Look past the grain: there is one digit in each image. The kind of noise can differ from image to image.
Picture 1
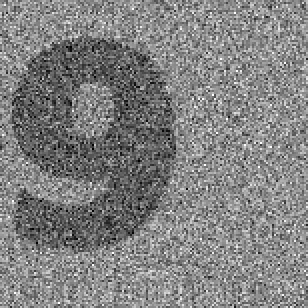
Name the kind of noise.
low rank plus noise
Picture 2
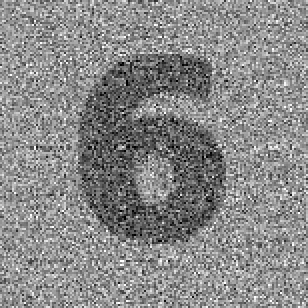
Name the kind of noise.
low rank plus noise
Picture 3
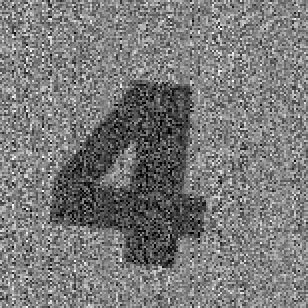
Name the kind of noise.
columns of uneven size
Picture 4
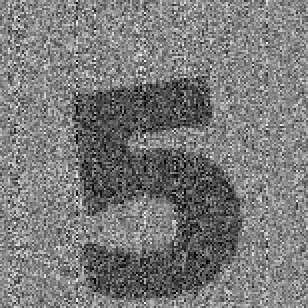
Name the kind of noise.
columns of uneven size
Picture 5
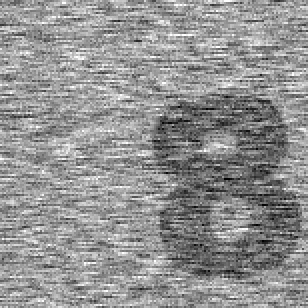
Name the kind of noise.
streaked along the rows
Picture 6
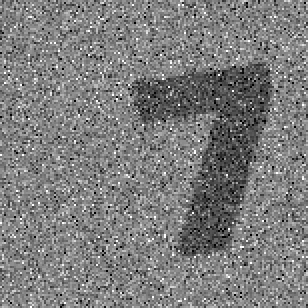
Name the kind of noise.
heavy tails
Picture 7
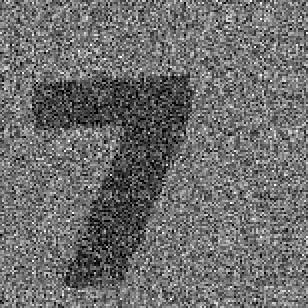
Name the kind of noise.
low rank plus noise
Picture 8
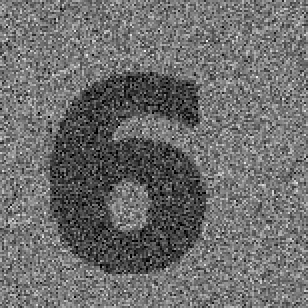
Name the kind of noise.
independent entries
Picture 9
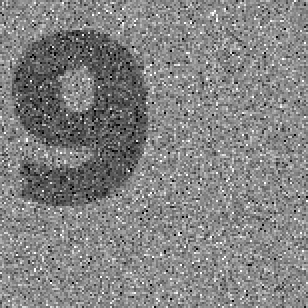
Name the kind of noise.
heavy tails
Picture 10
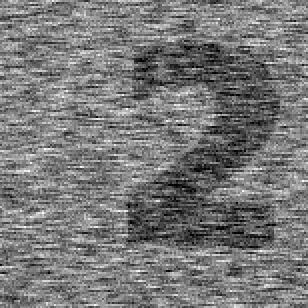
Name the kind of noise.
streaked along the rows
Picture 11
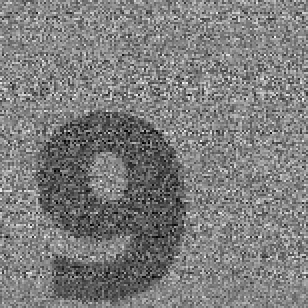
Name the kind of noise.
rows of uneven size
